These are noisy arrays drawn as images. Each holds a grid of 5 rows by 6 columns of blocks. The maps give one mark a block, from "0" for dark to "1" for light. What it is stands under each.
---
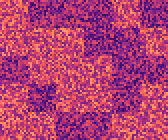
100010
111001
011100
101101
110011
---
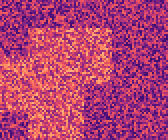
000000
011100
111100
111000
011000
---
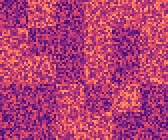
010111
100101
110101
001010
001100
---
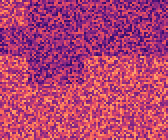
100000
000000
100111
111111
111111
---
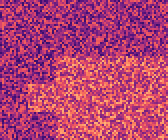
000000
000000
001111
011111
001111
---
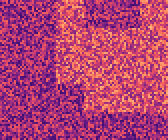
001001
001111
001111
000111
000000
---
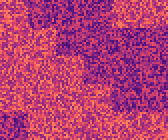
100011
110000
111000
111100
011111
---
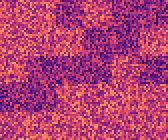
110100
111001
100010
001111
111111
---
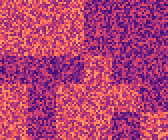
111000
111000
000100
101110
101101
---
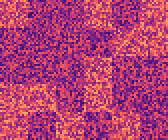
100101
000011
000100
110100
101010
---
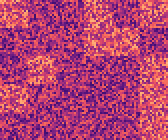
100101
000110
010001
100001
000001
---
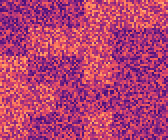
000111
011100
100100
110000
100100
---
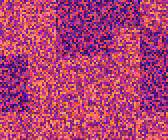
110001
110010
011110
011110
111111
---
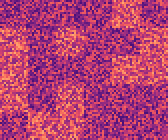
000010
101001
100011
101000
011000
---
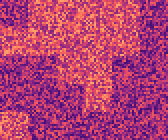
011110
111110
001100
000100
100000
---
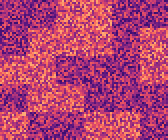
001100
011101
110001
011000
100110
